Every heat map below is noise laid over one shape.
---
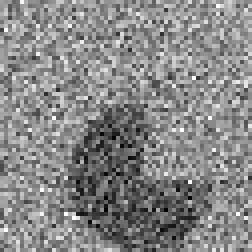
disc with a wedge cut out
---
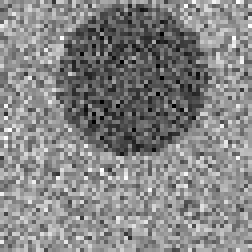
disc
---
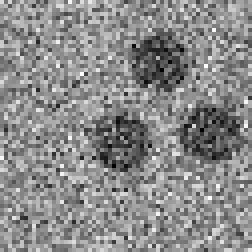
three dots
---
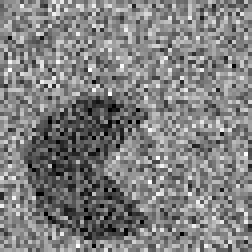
disc with a wedge cut out
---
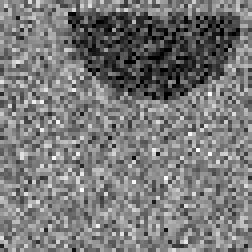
half disc
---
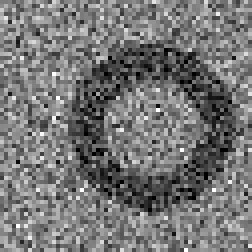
ring
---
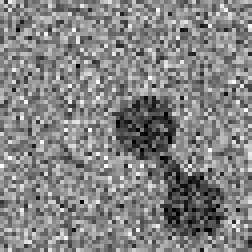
dumbbell
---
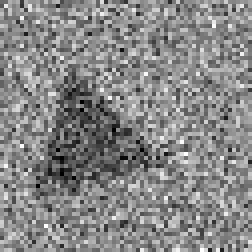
triangle
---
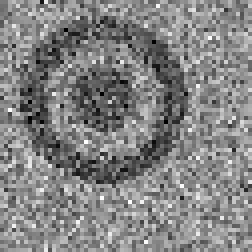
bullseye
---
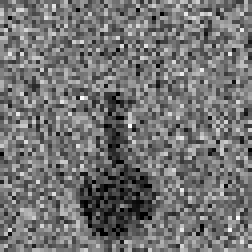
lollipop
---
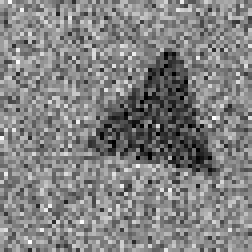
triangle
